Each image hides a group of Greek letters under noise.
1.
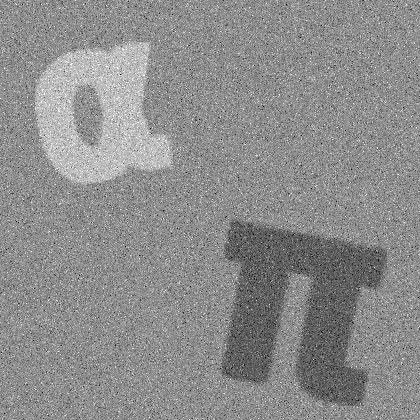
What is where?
top left: light alpha; bottom right: dark pi
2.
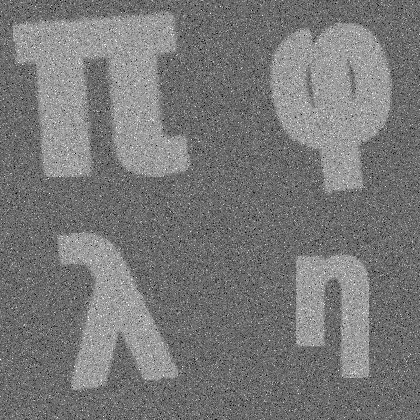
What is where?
top left: light pi; top right: light phi; bottom left: light lambda; bottom right: light eta
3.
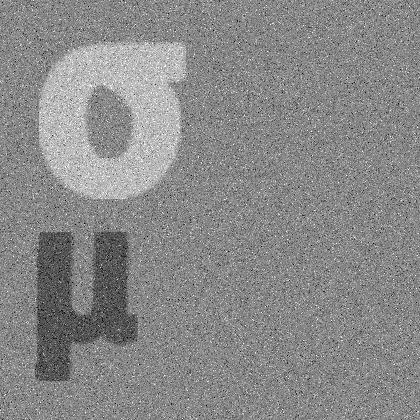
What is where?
top left: light sigma; bottom left: dark mu
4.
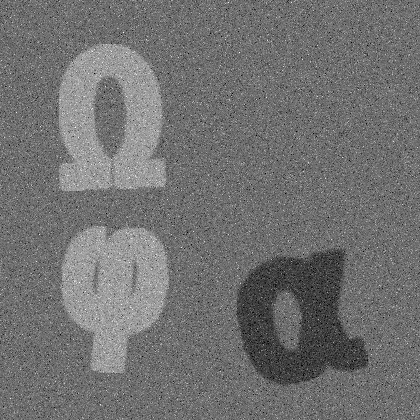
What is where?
top left: light omega; bottom left: light phi; bottom right: dark alpha
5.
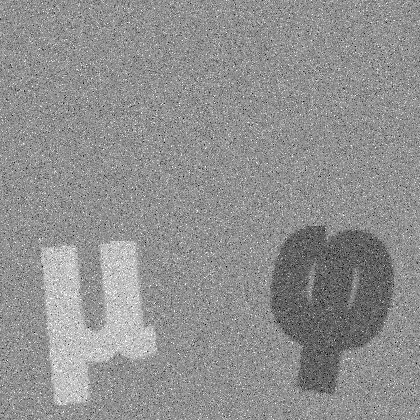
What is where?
bottom left: light mu; bottom right: dark phi
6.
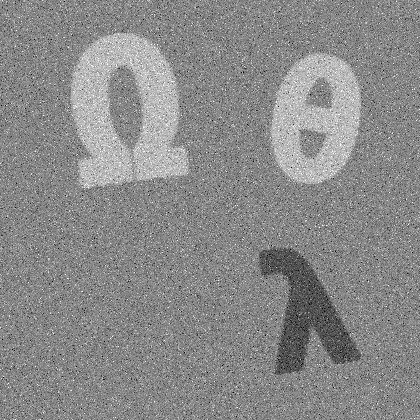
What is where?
top left: light omega; top right: light theta; bottom right: dark lambda
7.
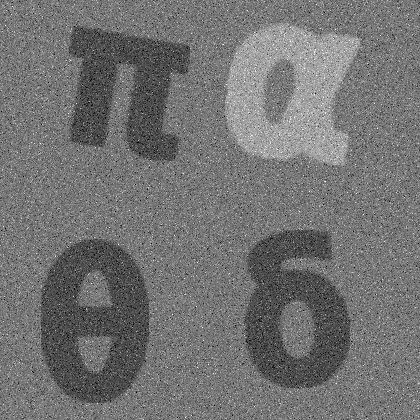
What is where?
top left: dark pi; top right: light alpha; bottom left: dark theta; bottom right: dark delta
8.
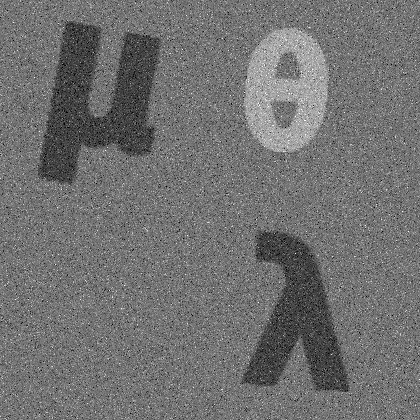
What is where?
top left: dark mu; top right: light theta; bottom right: dark lambda
